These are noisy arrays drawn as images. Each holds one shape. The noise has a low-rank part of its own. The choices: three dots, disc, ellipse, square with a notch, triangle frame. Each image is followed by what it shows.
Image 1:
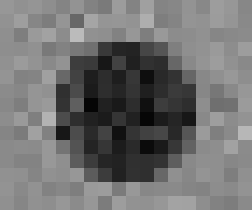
dark disc
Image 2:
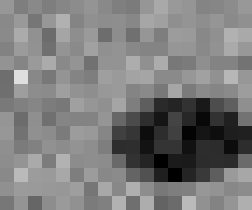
dark ellipse
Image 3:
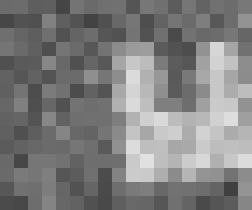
light square with a notch
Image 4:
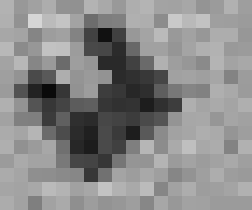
dark square with a notch
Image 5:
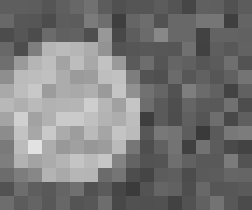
light disc
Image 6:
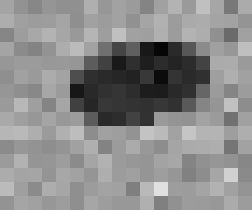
dark ellipse
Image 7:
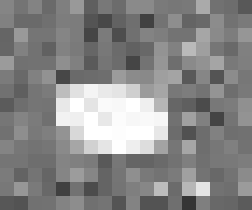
light ellipse, centre
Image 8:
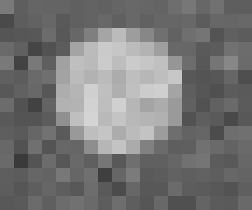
light disc
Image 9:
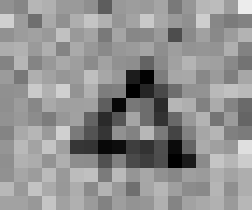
dark triangle frame
